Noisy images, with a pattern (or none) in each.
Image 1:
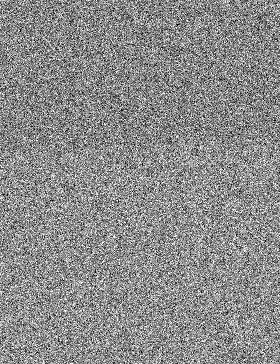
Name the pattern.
a sharp edge
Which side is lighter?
bottom
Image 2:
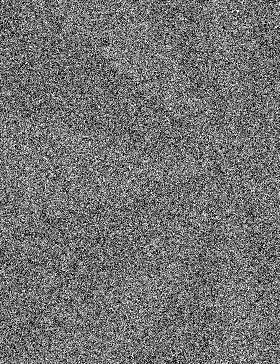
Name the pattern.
spokes from one point
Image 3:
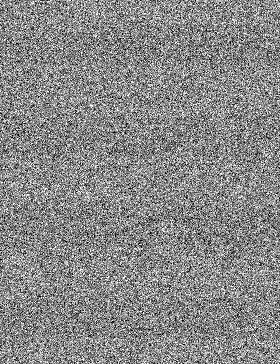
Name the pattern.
horizontal stripes
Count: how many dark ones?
4
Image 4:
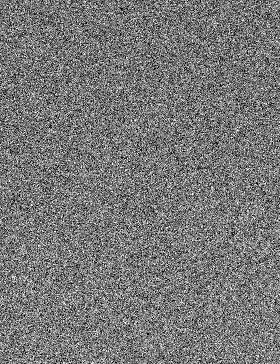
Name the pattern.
a smooth slope
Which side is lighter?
bottom
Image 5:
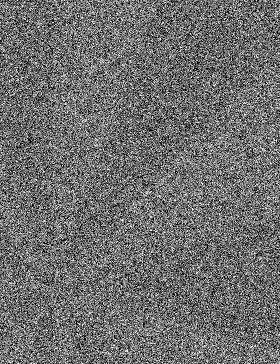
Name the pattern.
spokes from one point
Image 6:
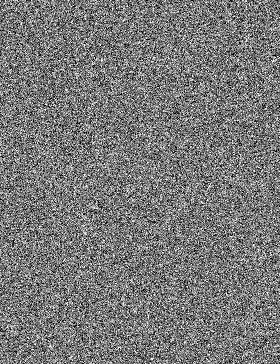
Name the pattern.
only noise
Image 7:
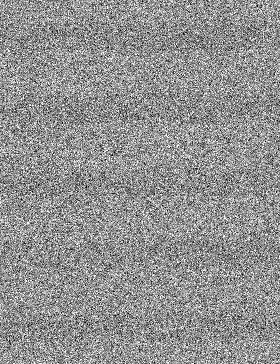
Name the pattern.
horizontal stripes
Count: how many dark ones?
5
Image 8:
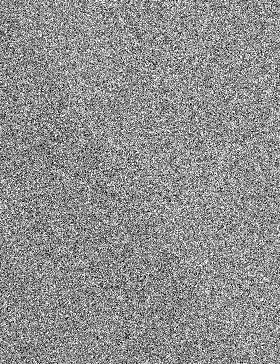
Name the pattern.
a sharp edge
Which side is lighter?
top right
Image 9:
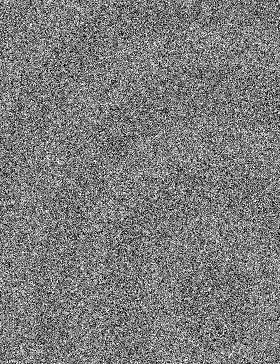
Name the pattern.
rings round one point
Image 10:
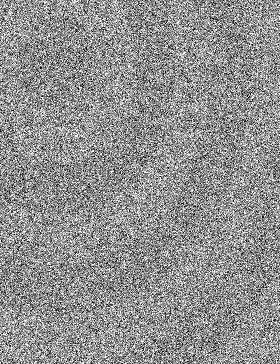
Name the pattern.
rings round one point
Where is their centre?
top left
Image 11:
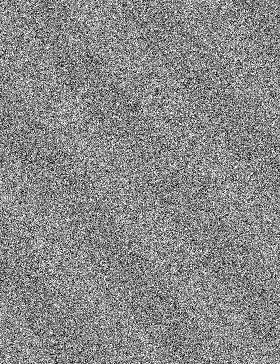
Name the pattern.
diagonal stripes
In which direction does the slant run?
top left to bottom right
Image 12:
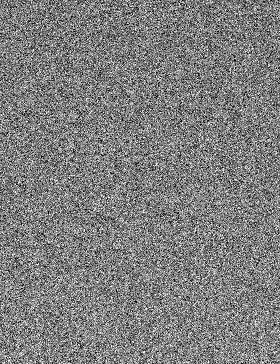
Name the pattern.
a smooth slope
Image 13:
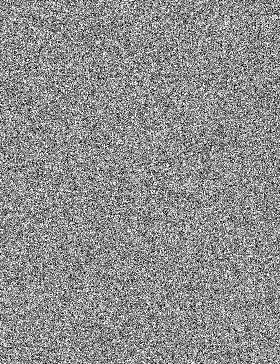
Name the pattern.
only noise
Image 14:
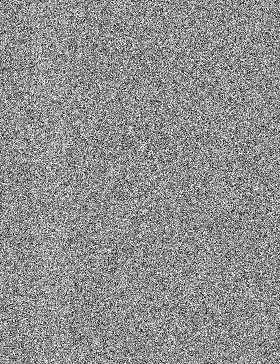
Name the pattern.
one vertical stripe
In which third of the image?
left
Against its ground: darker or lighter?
lighter
